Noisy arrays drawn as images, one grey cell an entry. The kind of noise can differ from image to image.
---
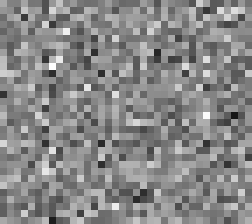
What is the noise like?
low rank plus noise
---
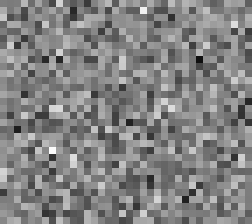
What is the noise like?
independent entries
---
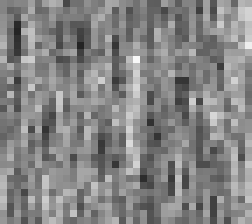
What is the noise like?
streaked along the columns
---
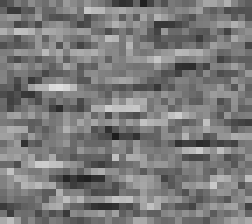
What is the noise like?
streaked along the rows
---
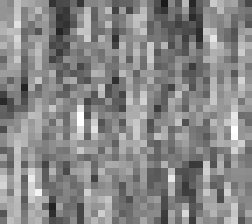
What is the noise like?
streaked along the columns
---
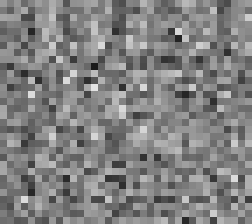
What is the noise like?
low rank plus noise
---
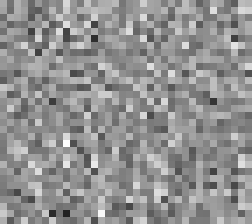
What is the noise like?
low rank plus noise
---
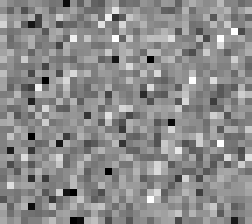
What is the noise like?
heavy tails
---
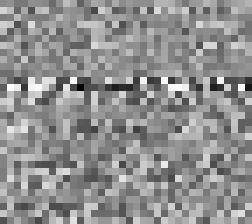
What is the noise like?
rows of uneven size
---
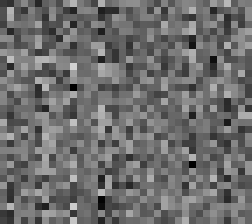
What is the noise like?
columns of uneven size
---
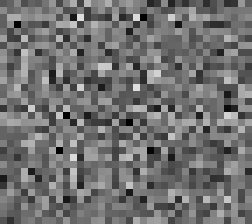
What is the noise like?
low rank plus noise
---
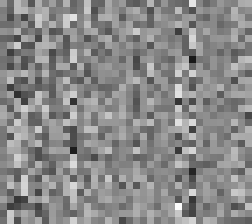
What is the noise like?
columns of uneven size
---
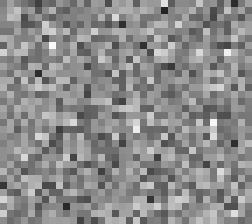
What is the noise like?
independent entries
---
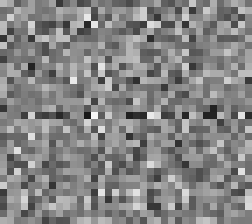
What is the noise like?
low rank plus noise
